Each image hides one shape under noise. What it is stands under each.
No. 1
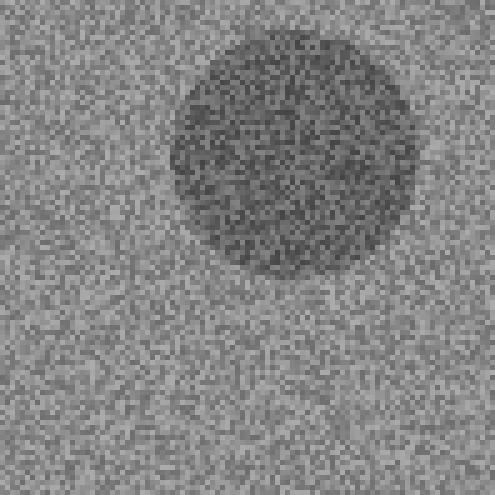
dark disc
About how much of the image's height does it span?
half
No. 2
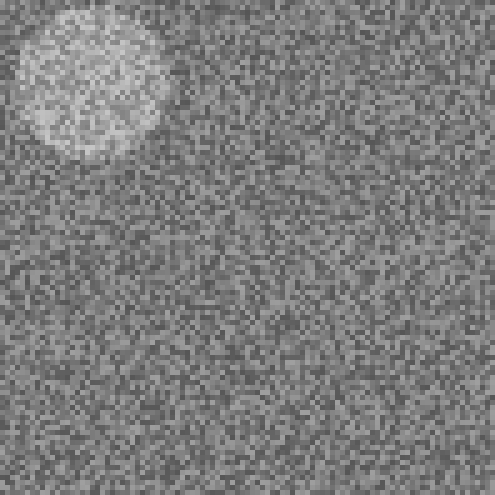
light disc, top left
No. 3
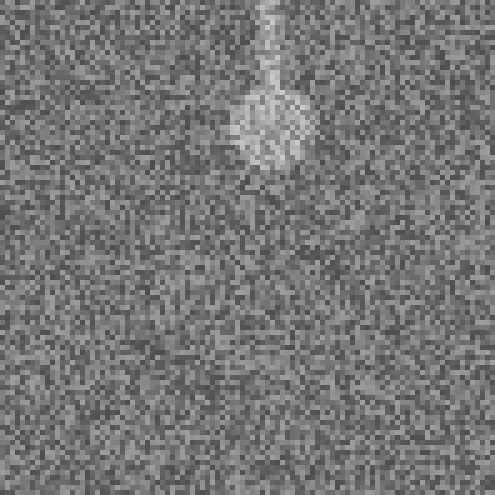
light lollipop, top middle
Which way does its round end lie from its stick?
down
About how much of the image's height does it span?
a third
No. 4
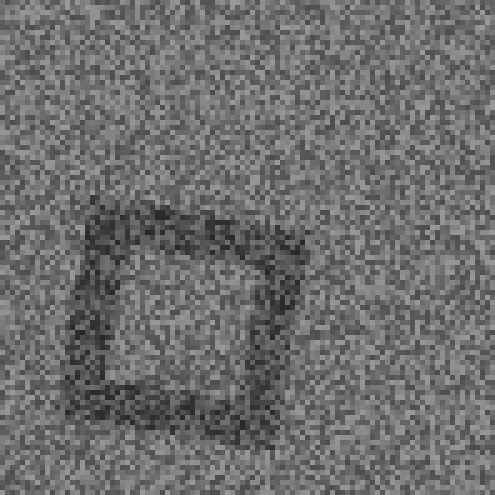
dark square frame
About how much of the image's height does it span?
half
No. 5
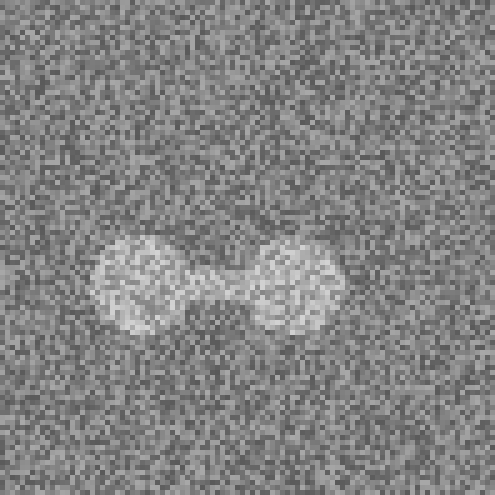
light dumbbell
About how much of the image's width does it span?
half
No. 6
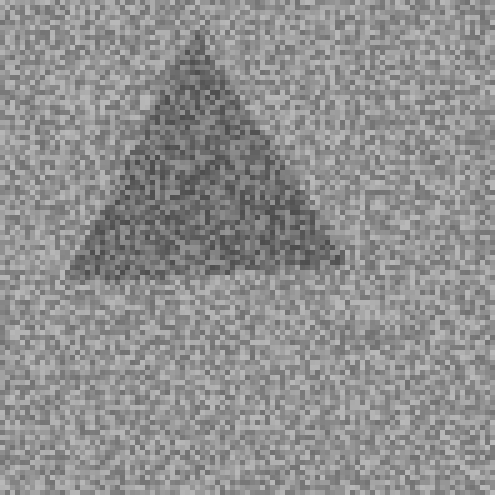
dark triangle
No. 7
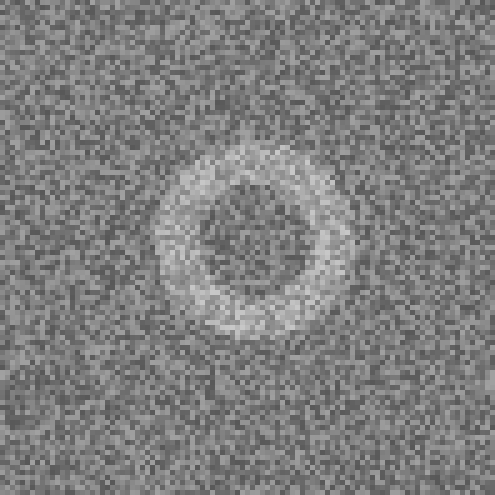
light ring, centre
